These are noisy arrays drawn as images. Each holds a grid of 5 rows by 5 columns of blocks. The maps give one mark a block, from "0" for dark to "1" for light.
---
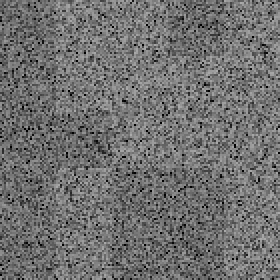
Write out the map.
0 1 1 0 1
0 1 1 1 1
0 0 1 1 1
0 1 0 0 1
0 1 0 0 1
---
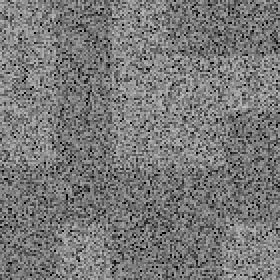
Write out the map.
1 0 1 0 0
1 0 1 1 1
1 0 1 1 0
0 0 0 0 0
0 1 0 0 1
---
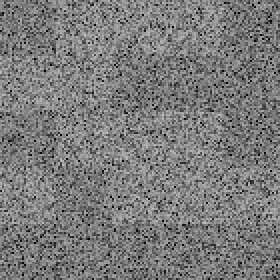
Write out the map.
0 1 1 1 0
1 1 0 0 0
0 1 1 1 0
1 0 1 1 1
0 0 0 0 0
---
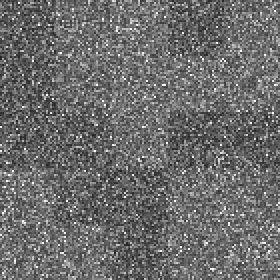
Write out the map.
0 1 1 0 1
0 1 1 1 1
0 0 1 0 0
1 0 0 1 1
1 1 0 1 1
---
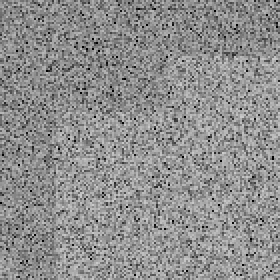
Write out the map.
0 0 0 0 0
0 0 0 1 1
0 1 1 1 1
0 1 1 1 1
0 1 1 1 1
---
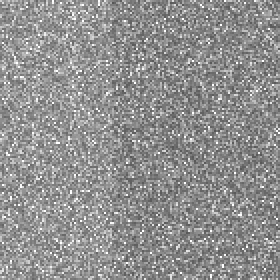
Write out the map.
1 1 0 0 0
1 1 0 0 0
1 1 0 0 0
1 1 0 0 0
1 1 0 0 0
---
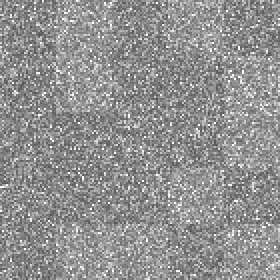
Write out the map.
0 1 0 1 0
0 1 0 0 1
0 0 0 0 1
0 0 0 1 0
0 1 1 0 1
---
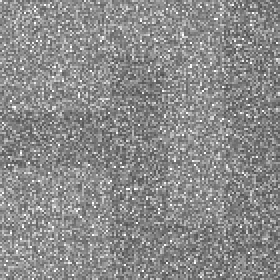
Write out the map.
1 1 1 1 0
1 1 0 1 0
0 0 0 1 0
1 1 0 1 0
1 1 0 0 0
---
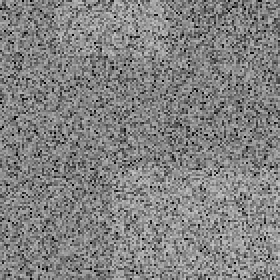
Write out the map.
0 1 1 0 0
0 0 0 0 0
0 0 0 0 0
0 0 1 1 1
0 0 1 1 1
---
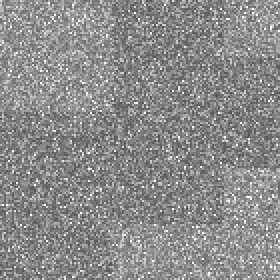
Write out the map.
1 1 0 0 1
1 1 0 0 0
0 0 0 0 0
0 0 0 0 1
0 0 1 1 1
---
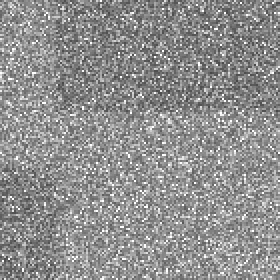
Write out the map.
1 0 0 0 0
1 0 0 0 0
1 1 1 1 1
0 1 1 1 1
0 1 1 1 1
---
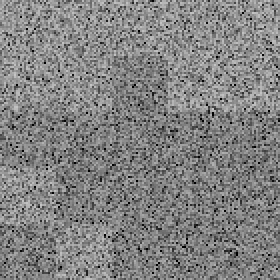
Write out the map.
1 1 1 1 1
1 1 0 1 1
0 0 0 0 0
1 0 0 0 0
0 1 0 0 0
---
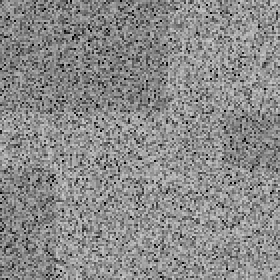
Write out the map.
0 0 0 1 1
0 0 0 1 1
1 1 1 1 0
0 1 1 1 1
0 1 1 1 1
